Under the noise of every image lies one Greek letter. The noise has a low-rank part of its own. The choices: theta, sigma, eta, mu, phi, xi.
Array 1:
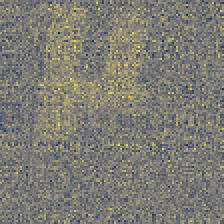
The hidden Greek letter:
mu
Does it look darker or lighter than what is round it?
lighter
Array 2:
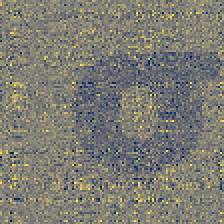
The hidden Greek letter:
sigma
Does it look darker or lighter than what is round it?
darker
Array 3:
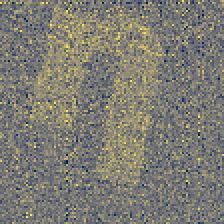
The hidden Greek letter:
eta
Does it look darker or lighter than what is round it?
lighter
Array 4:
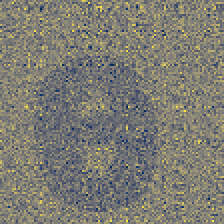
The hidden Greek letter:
theta
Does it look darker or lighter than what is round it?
darker
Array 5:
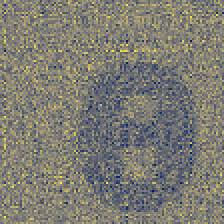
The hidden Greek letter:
theta
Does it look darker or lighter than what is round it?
darker
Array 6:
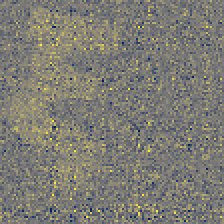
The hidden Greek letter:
xi
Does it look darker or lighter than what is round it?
lighter
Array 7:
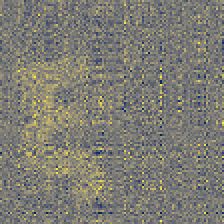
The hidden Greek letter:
xi
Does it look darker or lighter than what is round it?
lighter
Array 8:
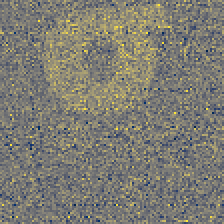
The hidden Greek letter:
sigma
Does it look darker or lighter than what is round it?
lighter
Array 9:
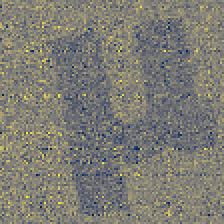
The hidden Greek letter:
mu
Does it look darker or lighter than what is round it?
darker
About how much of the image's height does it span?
nearly all
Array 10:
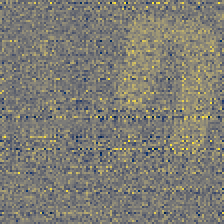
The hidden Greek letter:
eta
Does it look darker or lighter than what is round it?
lighter
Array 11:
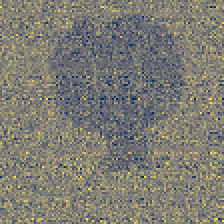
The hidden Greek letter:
phi
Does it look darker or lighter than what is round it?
darker
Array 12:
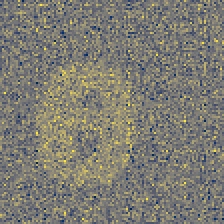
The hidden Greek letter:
theta
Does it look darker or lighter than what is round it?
lighter
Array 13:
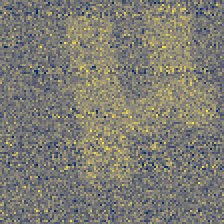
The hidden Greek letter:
mu
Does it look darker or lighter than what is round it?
lighter
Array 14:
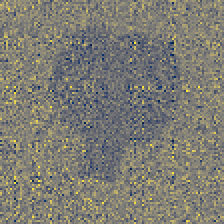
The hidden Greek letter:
phi
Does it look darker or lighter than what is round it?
darker
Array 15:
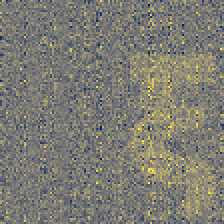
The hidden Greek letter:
xi
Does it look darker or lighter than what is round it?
lighter
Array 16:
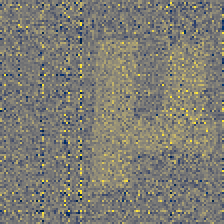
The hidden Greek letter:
mu
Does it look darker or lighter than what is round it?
lighter
